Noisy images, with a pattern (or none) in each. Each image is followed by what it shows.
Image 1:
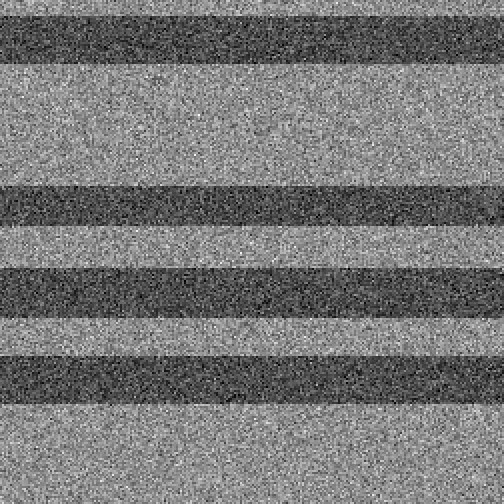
bands of rows
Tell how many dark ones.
4
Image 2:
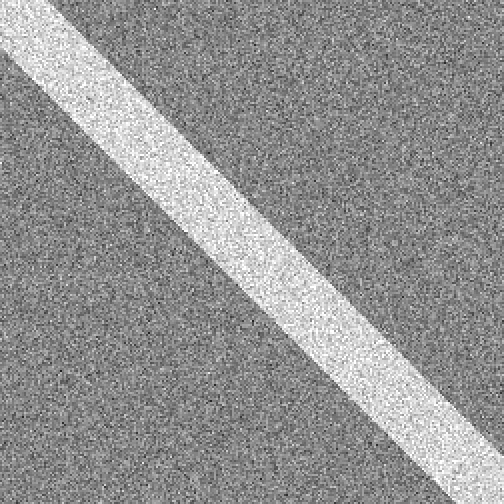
a diagonal band
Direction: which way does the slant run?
top left to bottom right
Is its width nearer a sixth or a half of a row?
a sixth
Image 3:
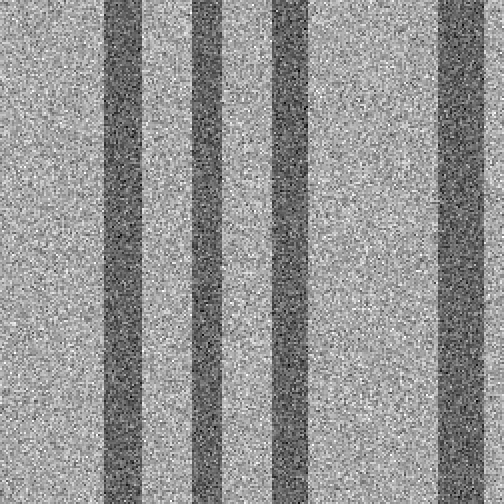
bands of columns
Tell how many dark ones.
4
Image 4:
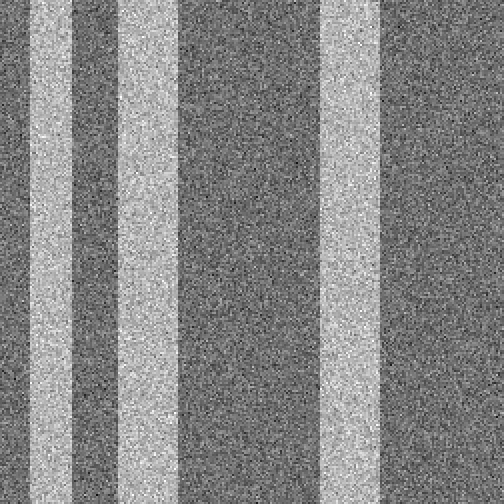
bands of columns
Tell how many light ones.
3
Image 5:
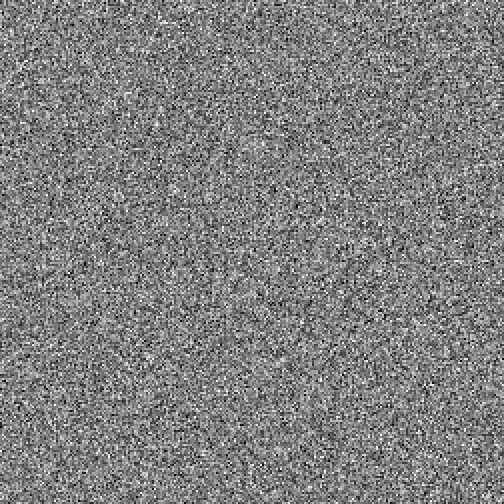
only noise
